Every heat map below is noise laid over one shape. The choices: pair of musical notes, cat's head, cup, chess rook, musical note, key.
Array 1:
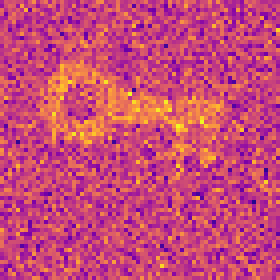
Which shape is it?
key
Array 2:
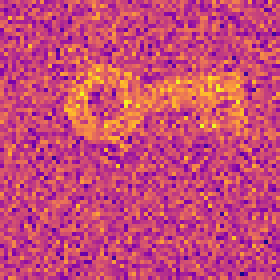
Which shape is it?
key
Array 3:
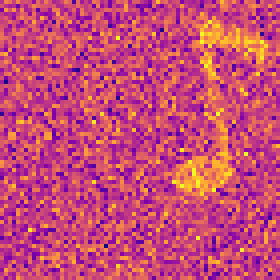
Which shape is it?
musical note
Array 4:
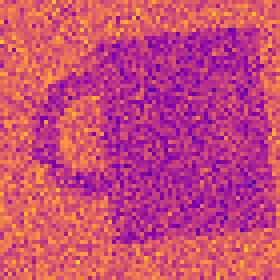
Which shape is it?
cup
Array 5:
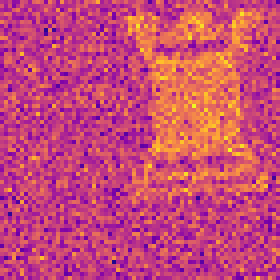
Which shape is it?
chess rook
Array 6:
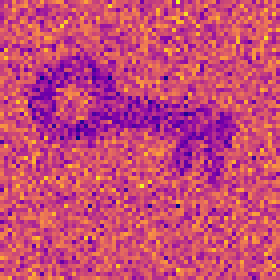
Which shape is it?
key
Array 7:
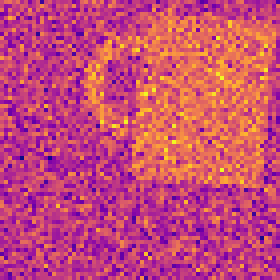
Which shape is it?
cup
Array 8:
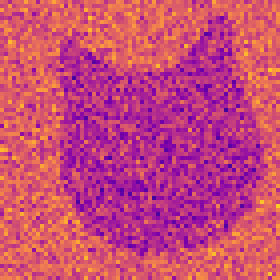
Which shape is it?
cat's head
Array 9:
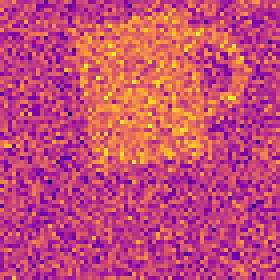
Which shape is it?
cup
